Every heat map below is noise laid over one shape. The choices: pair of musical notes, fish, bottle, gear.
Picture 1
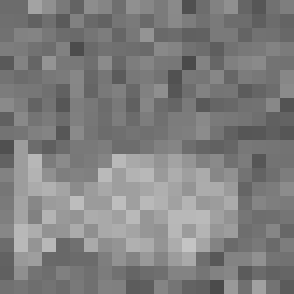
fish
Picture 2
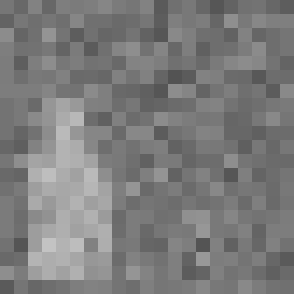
bottle
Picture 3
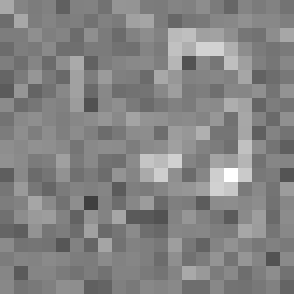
pair of musical notes
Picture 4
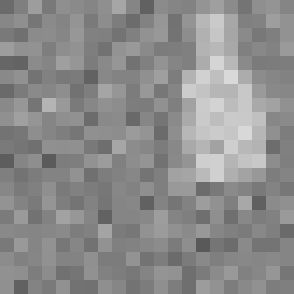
bottle
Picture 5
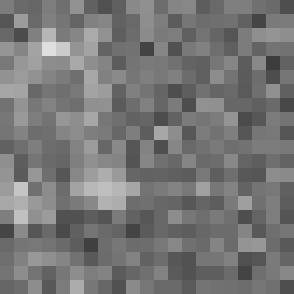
pair of musical notes
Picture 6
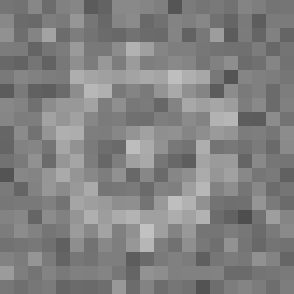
gear
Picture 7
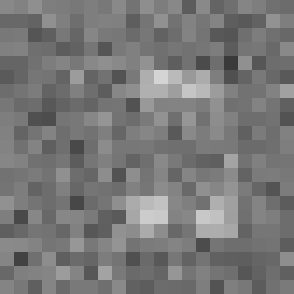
pair of musical notes
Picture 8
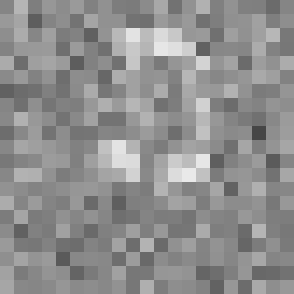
pair of musical notes
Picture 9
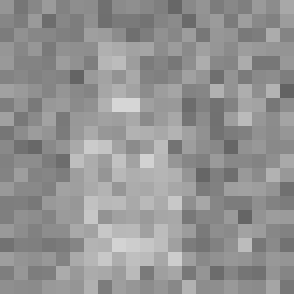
bottle
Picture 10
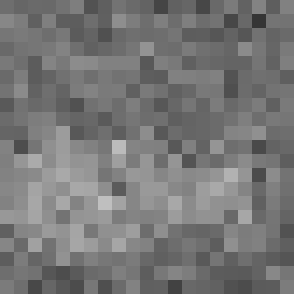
fish
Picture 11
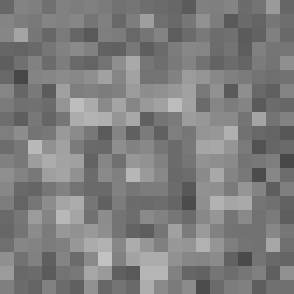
gear
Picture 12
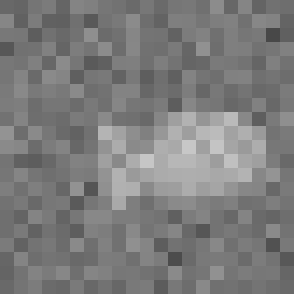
fish
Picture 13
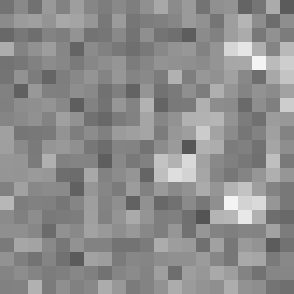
pair of musical notes
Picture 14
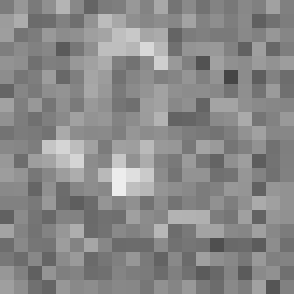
pair of musical notes
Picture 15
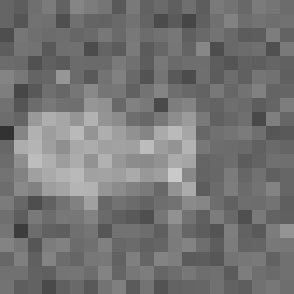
fish
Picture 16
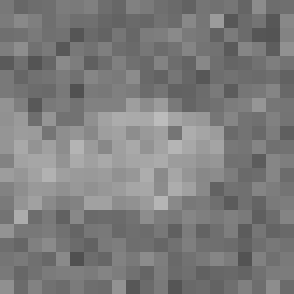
fish
